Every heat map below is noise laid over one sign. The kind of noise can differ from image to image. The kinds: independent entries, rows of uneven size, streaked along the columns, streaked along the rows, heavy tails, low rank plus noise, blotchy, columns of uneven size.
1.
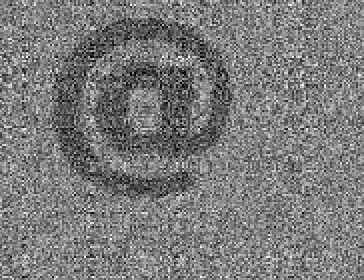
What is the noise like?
low rank plus noise
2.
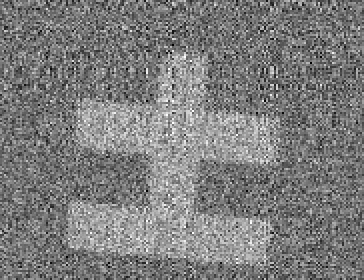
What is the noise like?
low rank plus noise
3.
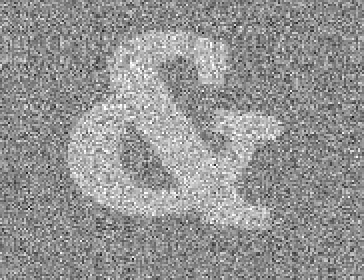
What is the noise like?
low rank plus noise
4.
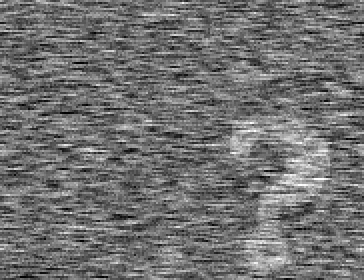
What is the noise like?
streaked along the rows
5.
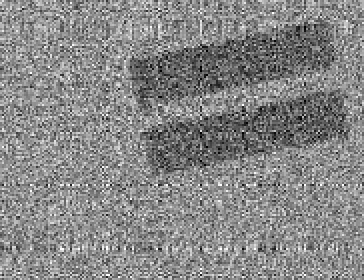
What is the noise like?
low rank plus noise
